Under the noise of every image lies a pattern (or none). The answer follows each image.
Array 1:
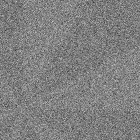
spokes from one point
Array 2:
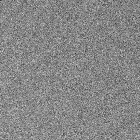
a smooth slope
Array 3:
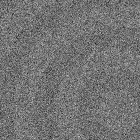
rings round one point
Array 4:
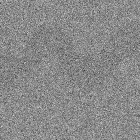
a wavy band
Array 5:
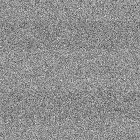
horizontal stripes
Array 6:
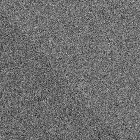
a sharp edge
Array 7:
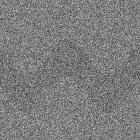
a wavy band
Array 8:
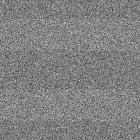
horizontal stripes
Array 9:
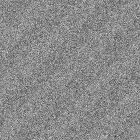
diagonal stripes
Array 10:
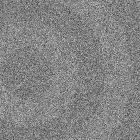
rings round one point
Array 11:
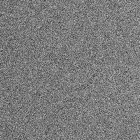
a smooth slope
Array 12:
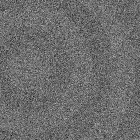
rings round one point
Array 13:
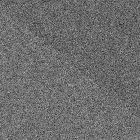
a sharp edge
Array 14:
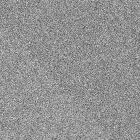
a sharp edge
